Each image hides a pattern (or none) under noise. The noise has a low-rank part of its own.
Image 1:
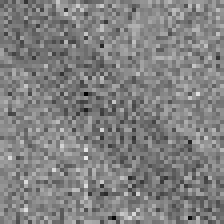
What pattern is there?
a diagonal band
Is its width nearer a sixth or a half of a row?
a half
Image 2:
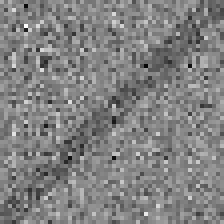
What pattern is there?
a diagonal band
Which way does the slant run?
bottom left to top right
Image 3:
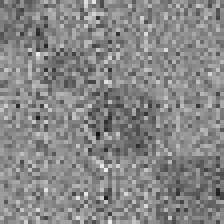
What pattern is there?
blocks along the diagonal
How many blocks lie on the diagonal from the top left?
4
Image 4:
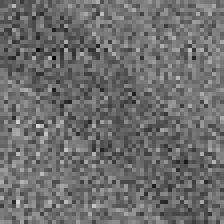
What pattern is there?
a diagonal band
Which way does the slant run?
top left to bottom right
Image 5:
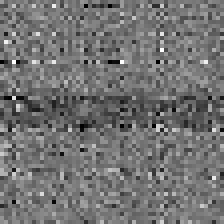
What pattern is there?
one band of rows
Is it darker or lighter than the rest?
darker
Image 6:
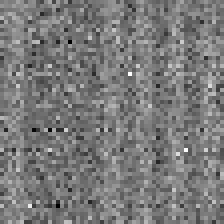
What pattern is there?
bands of columns
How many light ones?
5
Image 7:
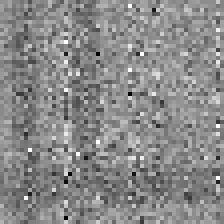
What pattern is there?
bands of rows crossing bands of columns
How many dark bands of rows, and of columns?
1 and 2
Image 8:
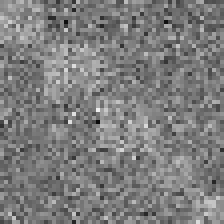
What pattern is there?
blocks along the diagonal
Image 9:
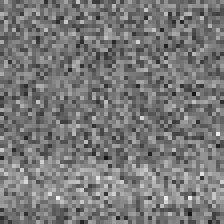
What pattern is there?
one band of rows
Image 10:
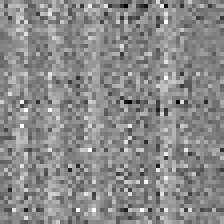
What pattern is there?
bands of columns
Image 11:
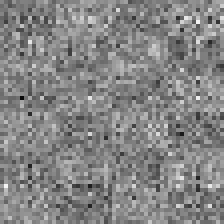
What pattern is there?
a checkerboard
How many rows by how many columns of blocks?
6 by 4
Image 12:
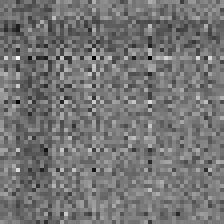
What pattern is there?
bands of rows crossing bands of columns
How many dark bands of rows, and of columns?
1 and 1
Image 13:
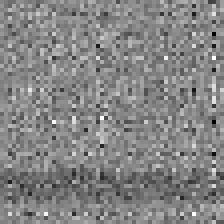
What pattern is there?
one band of rows
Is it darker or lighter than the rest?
darker
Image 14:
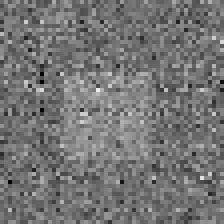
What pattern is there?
one block
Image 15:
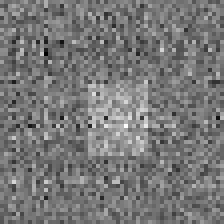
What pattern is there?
one block
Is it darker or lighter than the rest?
lighter
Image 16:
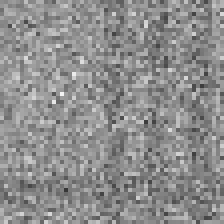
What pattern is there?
bands of rows crossing bands of columns
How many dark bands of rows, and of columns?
1 and 3
